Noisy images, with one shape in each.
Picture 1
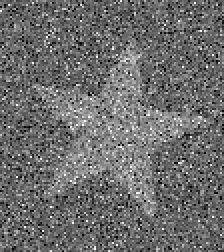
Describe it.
light star
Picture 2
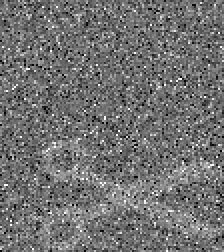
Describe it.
light pair of scissors
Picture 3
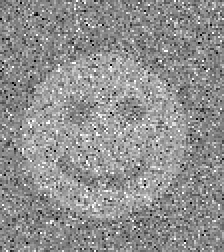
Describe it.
light smiling face
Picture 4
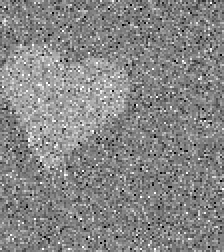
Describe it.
light heart
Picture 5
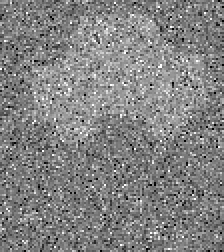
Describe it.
light car
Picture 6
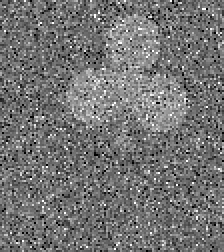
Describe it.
light club
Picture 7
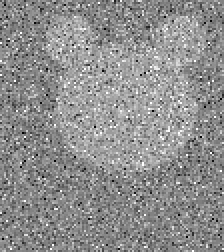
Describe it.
light bear's head
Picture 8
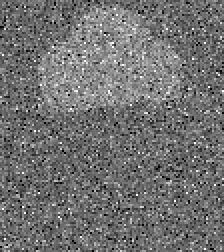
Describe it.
light cloud
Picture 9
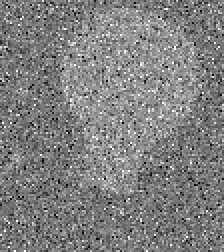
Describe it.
light light bulb
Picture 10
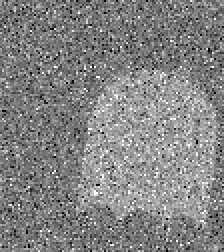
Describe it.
light ghost
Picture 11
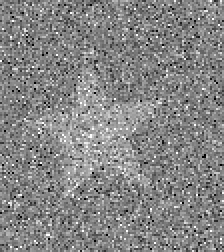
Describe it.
light star
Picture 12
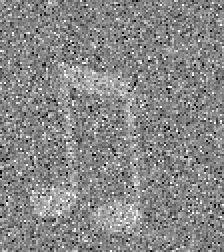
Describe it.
light pair of musical notes
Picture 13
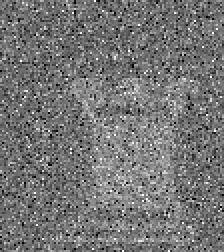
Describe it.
light chess rook
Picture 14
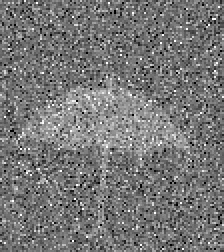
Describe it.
light umbrella
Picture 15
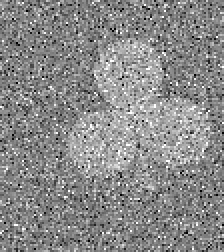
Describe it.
light club
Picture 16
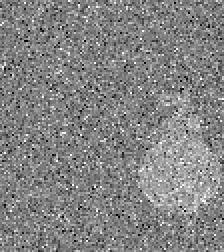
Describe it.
light pear
